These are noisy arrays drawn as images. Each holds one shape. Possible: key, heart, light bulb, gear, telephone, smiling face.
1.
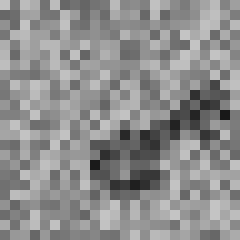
key
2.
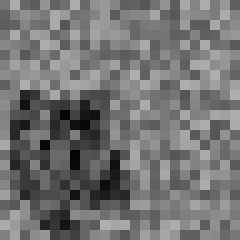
telephone
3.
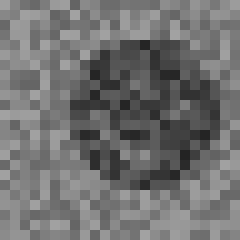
smiling face
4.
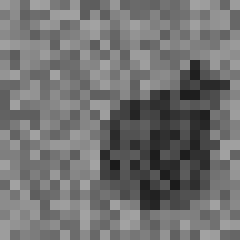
light bulb
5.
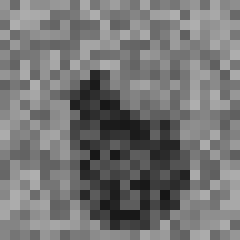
light bulb
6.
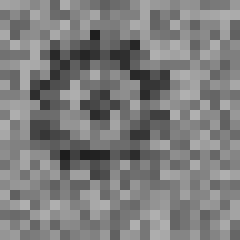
gear
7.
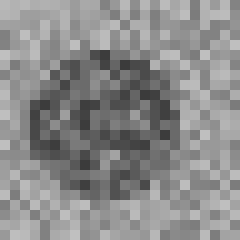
smiling face
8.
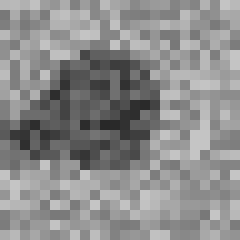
light bulb
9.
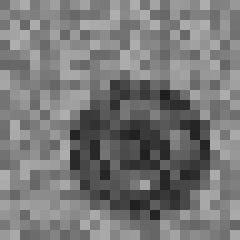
smiling face
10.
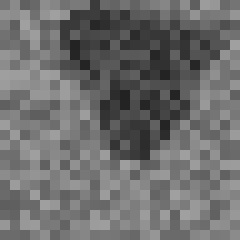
heart
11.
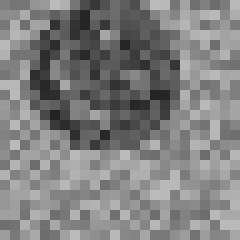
smiling face
